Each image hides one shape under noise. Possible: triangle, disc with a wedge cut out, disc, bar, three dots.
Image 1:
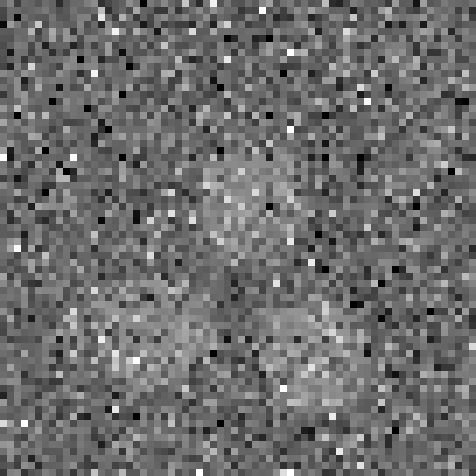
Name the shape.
three dots
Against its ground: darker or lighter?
lighter
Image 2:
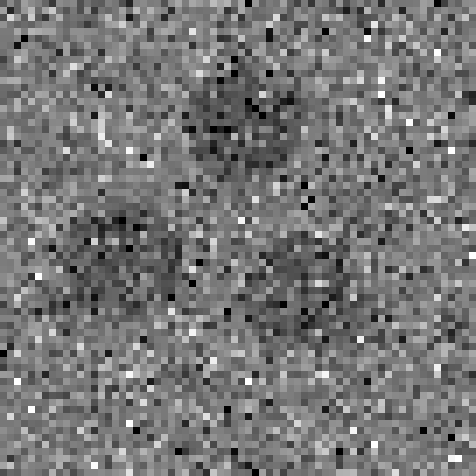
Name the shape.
three dots
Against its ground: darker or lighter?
darker
